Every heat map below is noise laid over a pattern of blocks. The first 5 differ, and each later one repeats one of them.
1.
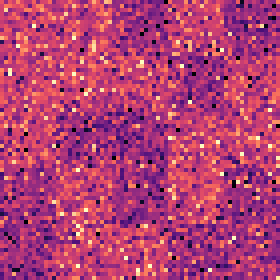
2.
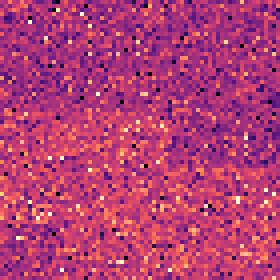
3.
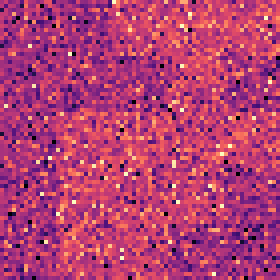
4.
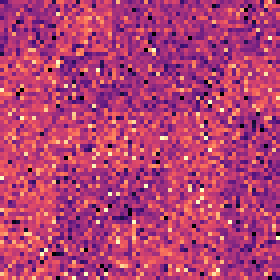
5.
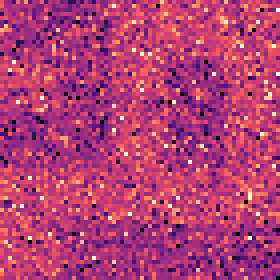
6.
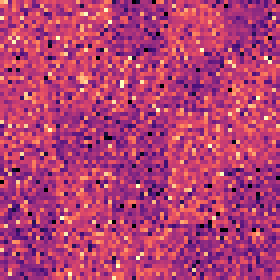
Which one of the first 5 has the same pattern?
1
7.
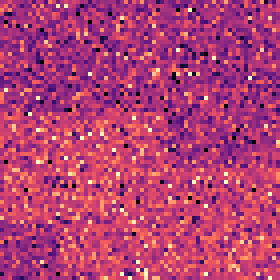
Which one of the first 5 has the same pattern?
2
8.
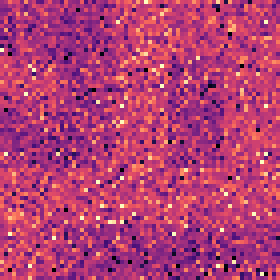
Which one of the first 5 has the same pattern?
5
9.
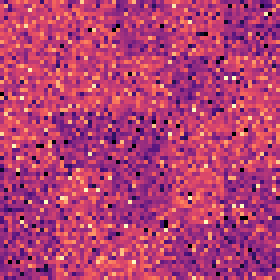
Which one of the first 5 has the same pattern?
1
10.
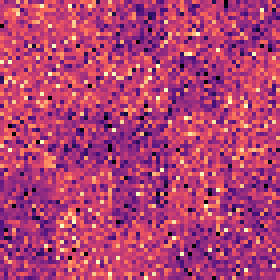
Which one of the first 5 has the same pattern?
1
